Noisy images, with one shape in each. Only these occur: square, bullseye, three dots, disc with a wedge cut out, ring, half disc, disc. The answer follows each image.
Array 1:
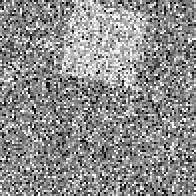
square
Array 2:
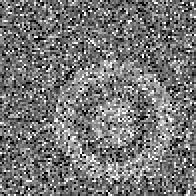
bullseye
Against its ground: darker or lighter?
lighter
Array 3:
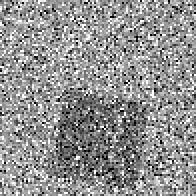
square
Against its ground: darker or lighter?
darker
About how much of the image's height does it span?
half
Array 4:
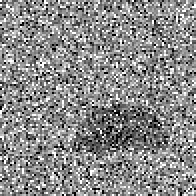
half disc
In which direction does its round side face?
up
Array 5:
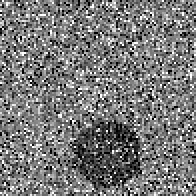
disc
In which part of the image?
bottom middle
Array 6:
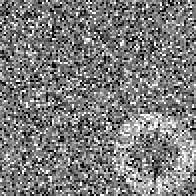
ring
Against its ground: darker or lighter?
lighter
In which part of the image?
bottom right
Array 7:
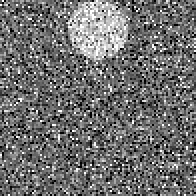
disc
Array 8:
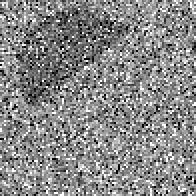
half disc
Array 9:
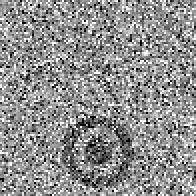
bullseye
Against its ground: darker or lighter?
darker
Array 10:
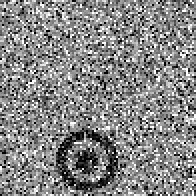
bullseye
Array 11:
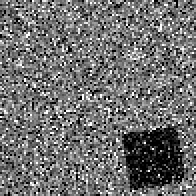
square
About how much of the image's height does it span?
a third
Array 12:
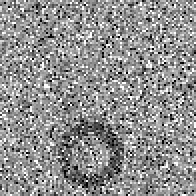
ring
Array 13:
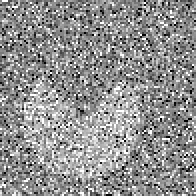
disc with a wedge cut out
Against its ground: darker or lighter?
lighter
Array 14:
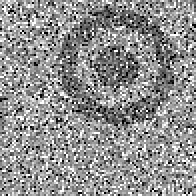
bullseye
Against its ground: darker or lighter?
darker
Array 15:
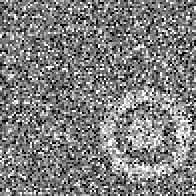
bullseye
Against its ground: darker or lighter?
lighter
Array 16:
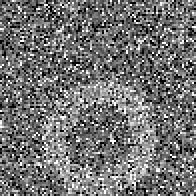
ring
